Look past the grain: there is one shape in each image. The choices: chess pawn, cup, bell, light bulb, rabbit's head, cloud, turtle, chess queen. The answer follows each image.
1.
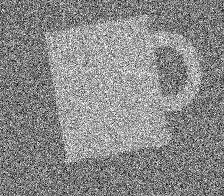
cup
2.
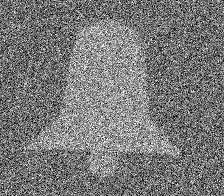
bell
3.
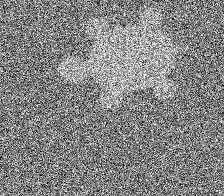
turtle
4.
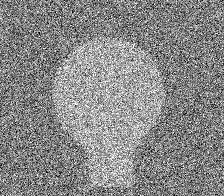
light bulb
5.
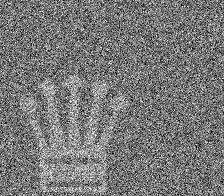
chess queen
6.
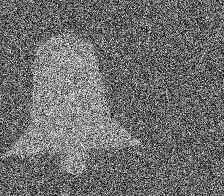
bell
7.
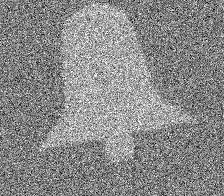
bell
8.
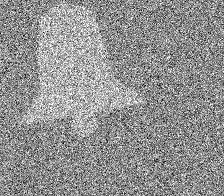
bell
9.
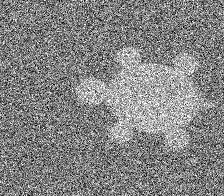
turtle
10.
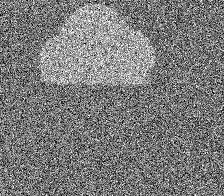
cloud
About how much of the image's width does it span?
half
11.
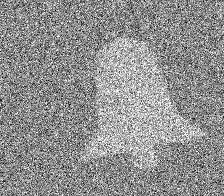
bell
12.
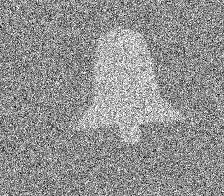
bell
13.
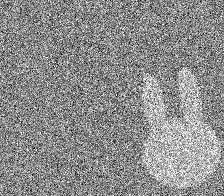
rabbit's head
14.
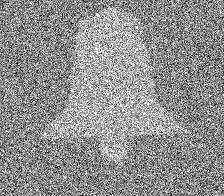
bell
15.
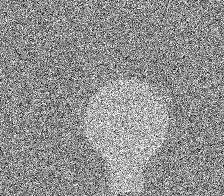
light bulb
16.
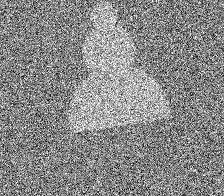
chess pawn
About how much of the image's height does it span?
two thirds
